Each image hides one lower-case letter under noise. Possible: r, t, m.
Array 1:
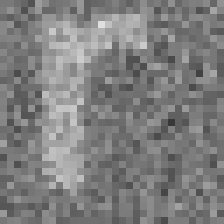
r
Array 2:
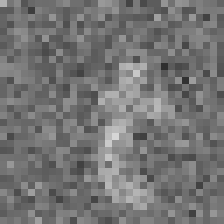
t
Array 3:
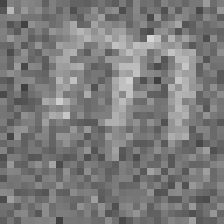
m
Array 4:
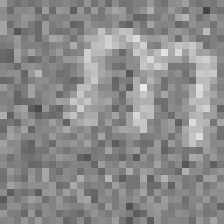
m
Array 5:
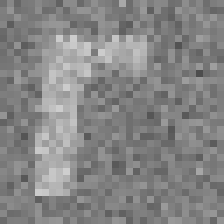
r
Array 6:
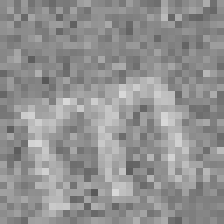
m
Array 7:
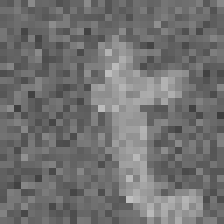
t
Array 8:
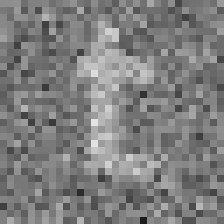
t
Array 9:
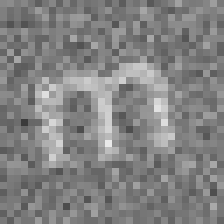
m
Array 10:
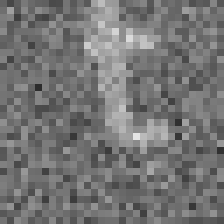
t
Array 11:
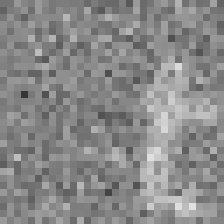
t
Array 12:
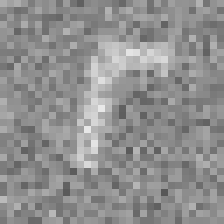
r
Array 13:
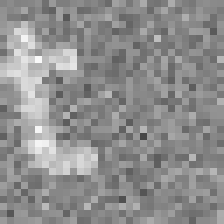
t
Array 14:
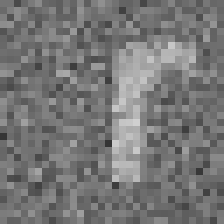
r
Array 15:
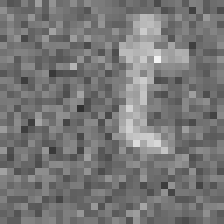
t
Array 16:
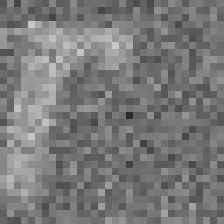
r
